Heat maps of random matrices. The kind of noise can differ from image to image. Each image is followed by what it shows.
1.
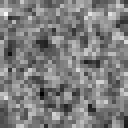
blotchy
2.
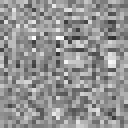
low rank plus noise
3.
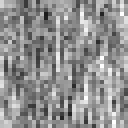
streaked along the columns
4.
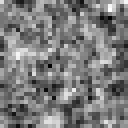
blotchy
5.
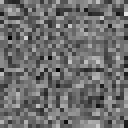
low rank plus noise
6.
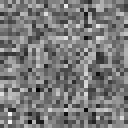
low rank plus noise
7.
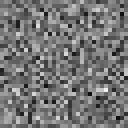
low rank plus noise
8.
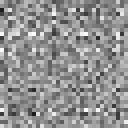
low rank plus noise
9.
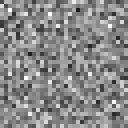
independent entries
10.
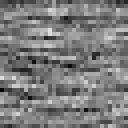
streaked along the rows
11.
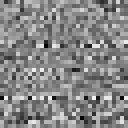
rows of uneven size
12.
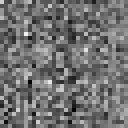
low rank plus noise
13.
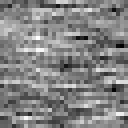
streaked along the rows
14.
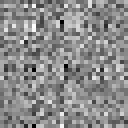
low rank plus noise
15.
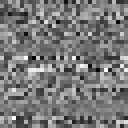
rows of uneven size
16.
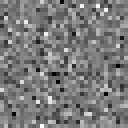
heavy tails
